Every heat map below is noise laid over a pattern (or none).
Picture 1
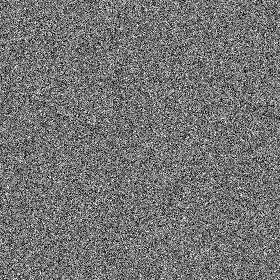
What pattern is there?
only noise
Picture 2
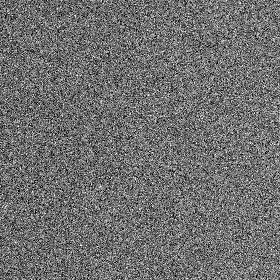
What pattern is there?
a smooth slope
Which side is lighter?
right
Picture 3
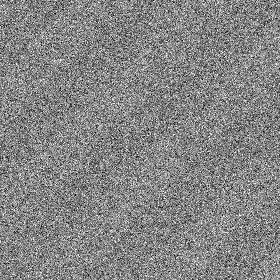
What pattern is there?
diagonal stripes
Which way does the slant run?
bottom left to top right
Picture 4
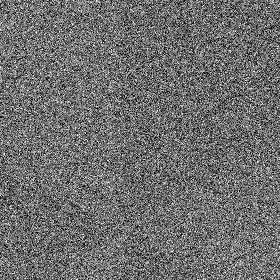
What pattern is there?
spokes from one point
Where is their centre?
bottom middle
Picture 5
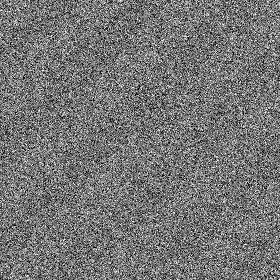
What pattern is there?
diagonal stripes
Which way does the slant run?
bottom left to top right
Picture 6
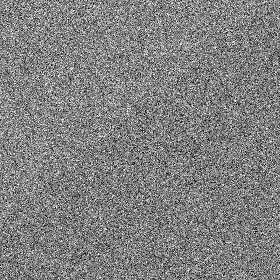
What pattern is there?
a sharp edge
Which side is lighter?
top left
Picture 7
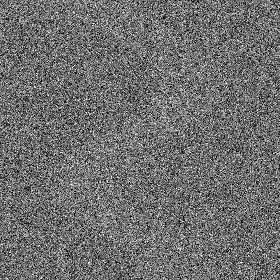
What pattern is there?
a wavy band
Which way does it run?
top to bottom
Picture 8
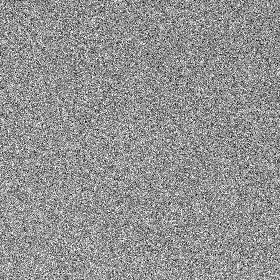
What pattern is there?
a smooth slope
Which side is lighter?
bottom left
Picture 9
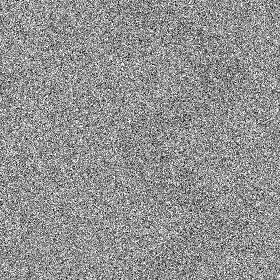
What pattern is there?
a wavy band
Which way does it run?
top to bottom
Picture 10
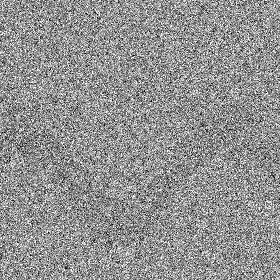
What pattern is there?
a wavy band
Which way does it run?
left to right
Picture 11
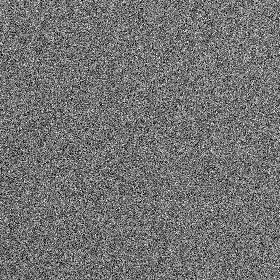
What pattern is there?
a smooth slope
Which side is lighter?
top right
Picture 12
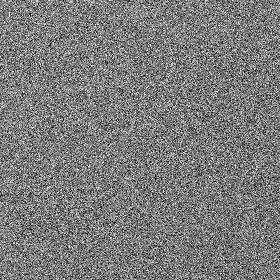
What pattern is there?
a smooth slope
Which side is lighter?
top left
